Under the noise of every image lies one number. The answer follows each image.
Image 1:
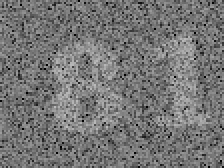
81
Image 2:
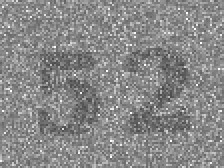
52
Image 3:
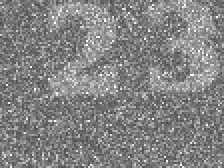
23
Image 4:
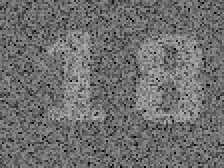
18
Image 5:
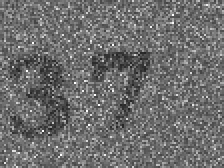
37
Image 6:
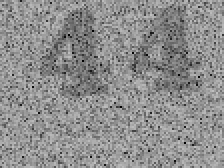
44
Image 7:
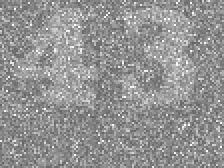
43
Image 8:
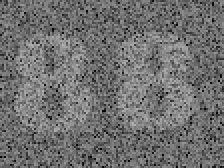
88
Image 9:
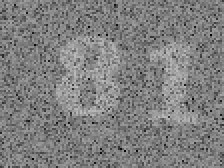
81
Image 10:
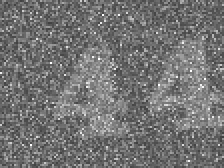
44
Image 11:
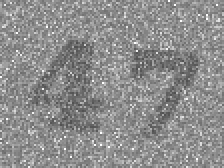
47
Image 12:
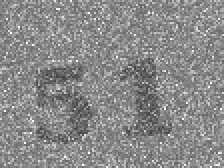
51
